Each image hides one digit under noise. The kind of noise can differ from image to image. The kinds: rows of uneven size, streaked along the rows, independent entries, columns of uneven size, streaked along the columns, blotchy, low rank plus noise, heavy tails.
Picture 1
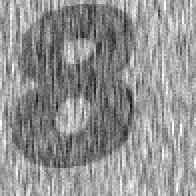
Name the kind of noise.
streaked along the columns
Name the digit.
8
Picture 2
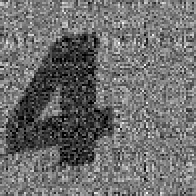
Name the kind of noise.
low rank plus noise
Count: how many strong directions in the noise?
three or four
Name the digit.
4
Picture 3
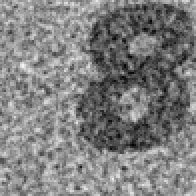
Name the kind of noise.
blotchy
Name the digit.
8
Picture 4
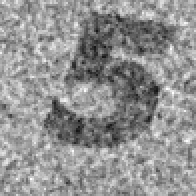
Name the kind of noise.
blotchy
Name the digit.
5
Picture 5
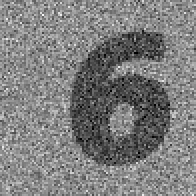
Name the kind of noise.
independent entries
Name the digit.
6
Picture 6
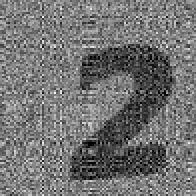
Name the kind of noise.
low rank plus noise
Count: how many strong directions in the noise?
one
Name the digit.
2
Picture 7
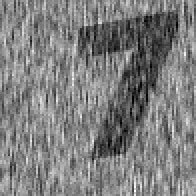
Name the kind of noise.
streaked along the columns
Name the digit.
7
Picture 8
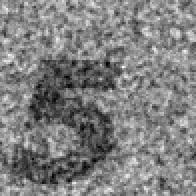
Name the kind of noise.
blotchy
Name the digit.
5
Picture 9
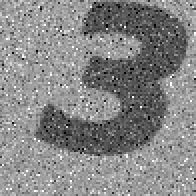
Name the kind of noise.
heavy tails
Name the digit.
3
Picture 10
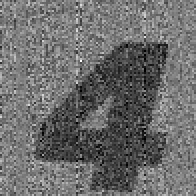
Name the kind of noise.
columns of uneven size
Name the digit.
4
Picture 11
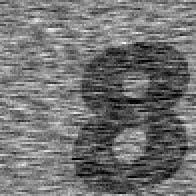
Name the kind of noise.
streaked along the rows
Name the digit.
8
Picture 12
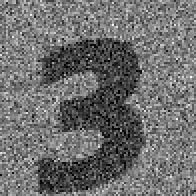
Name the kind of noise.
independent entries
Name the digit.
3
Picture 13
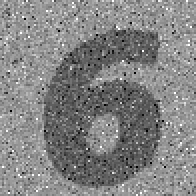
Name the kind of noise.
heavy tails
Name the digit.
6
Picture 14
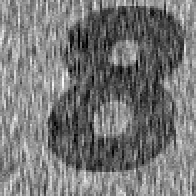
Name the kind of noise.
streaked along the columns
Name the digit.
8
